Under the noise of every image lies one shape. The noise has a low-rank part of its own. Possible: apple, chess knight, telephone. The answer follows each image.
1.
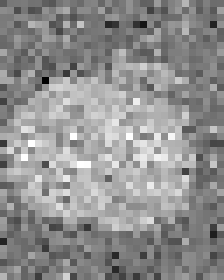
apple
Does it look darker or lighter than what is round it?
lighter
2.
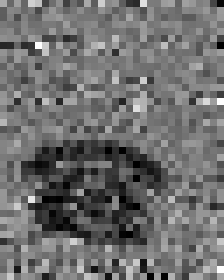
telephone
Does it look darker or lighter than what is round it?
darker
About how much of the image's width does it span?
two thirds
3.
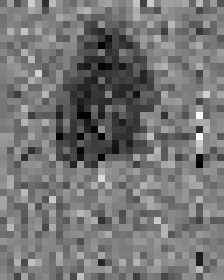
chess knight
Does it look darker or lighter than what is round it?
darker
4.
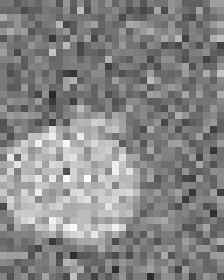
apple
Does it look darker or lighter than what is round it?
lighter
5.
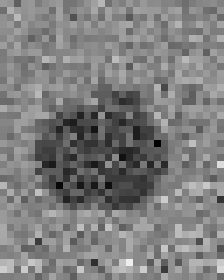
apple
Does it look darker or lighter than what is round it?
darker
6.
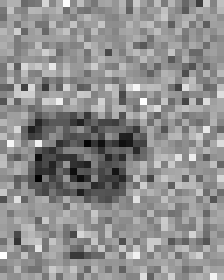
telephone
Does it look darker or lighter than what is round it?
darker
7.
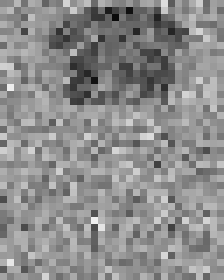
telephone
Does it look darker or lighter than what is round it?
darker
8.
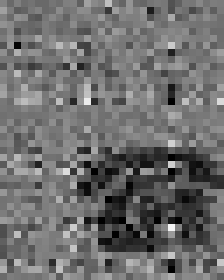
telephone
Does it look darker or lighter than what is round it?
darker
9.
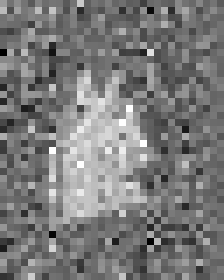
chess knight
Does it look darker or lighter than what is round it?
lighter
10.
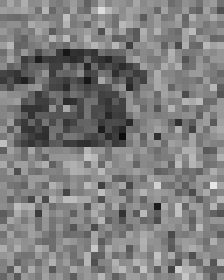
telephone
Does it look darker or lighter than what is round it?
darker
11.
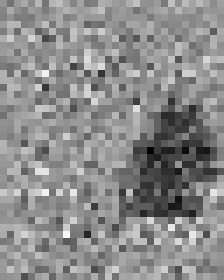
chess knight
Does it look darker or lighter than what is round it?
darker
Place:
middle right
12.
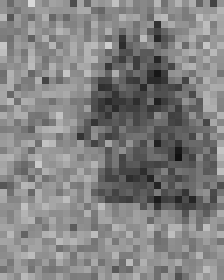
chess knight
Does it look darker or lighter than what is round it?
darker
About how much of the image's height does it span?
two thirds
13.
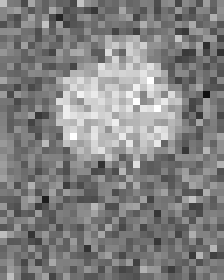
apple
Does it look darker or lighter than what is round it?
lighter
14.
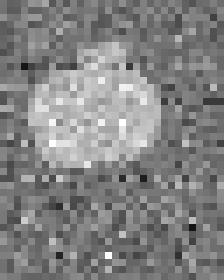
apple
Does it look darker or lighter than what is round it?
lighter
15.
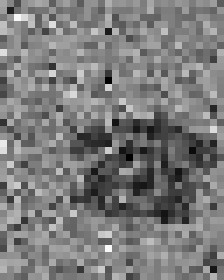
telephone
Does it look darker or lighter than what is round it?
darker
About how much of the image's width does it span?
two thirds
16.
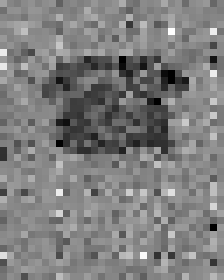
telephone
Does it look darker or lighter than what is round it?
darker
